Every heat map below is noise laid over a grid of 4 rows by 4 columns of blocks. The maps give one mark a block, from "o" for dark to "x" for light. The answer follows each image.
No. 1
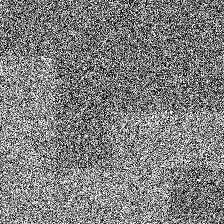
oooo
xooo
xoxx
xxxo
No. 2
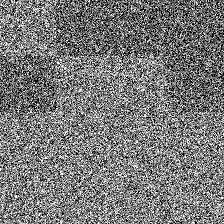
xooo
oxxo
xxxx
xxxx
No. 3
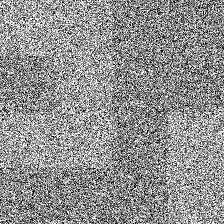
xxoo
oxoo
xxox
ooox
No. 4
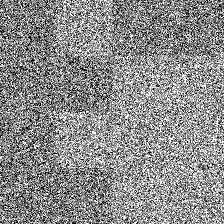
oxoo
ooxx
oxxx
ooxx
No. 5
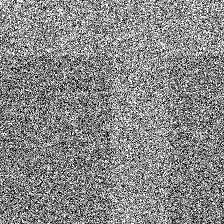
xxxx
ooxo
ooxo
ooxo
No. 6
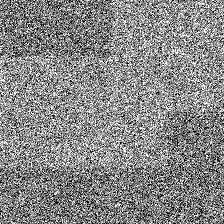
ooxx
xxxx
xxxo
oooo
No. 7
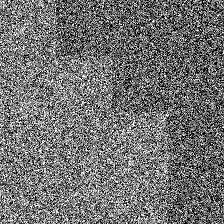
xooo
xxoo
xxxo
xxxo
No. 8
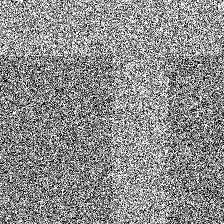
xxxx
ooxo
ooxo
ooxo
